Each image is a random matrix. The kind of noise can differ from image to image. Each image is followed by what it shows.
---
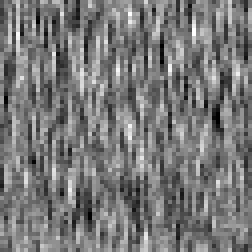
streaked along the columns
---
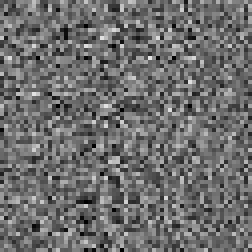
low rank plus noise
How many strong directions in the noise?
three or four
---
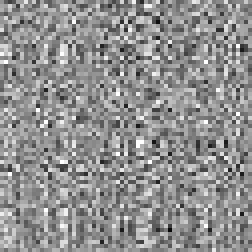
low rank plus noise
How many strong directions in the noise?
two
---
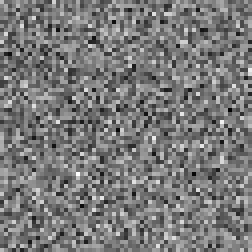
independent entries
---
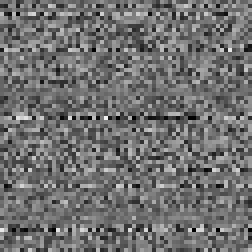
rows of uneven size
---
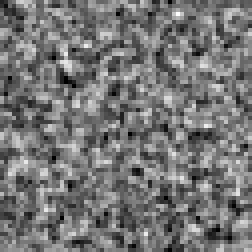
blotchy
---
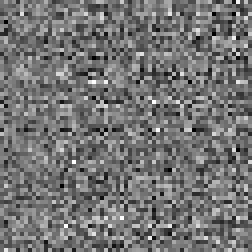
low rank plus noise
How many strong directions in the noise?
three or four
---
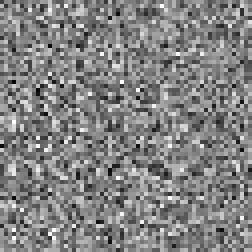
low rank plus noise
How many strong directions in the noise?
three or four
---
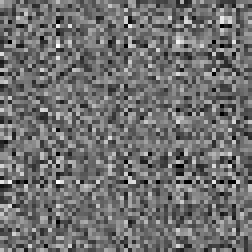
low rank plus noise
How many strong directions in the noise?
two
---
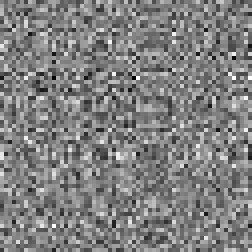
low rank plus noise
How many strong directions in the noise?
two
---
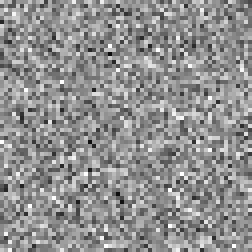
independent entries
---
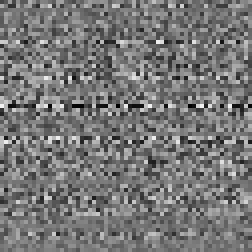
rows of uneven size
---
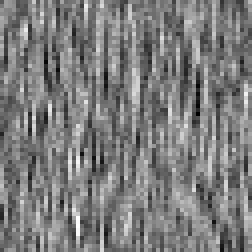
streaked along the columns
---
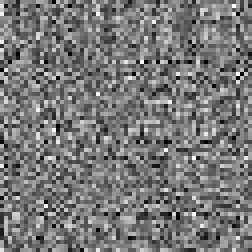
low rank plus noise
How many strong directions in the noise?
five to eight
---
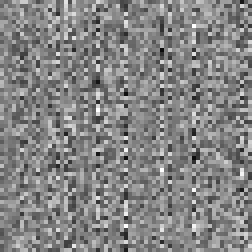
columns of uneven size
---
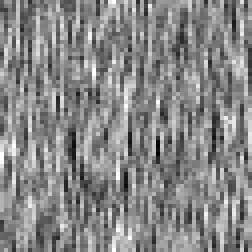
streaked along the columns
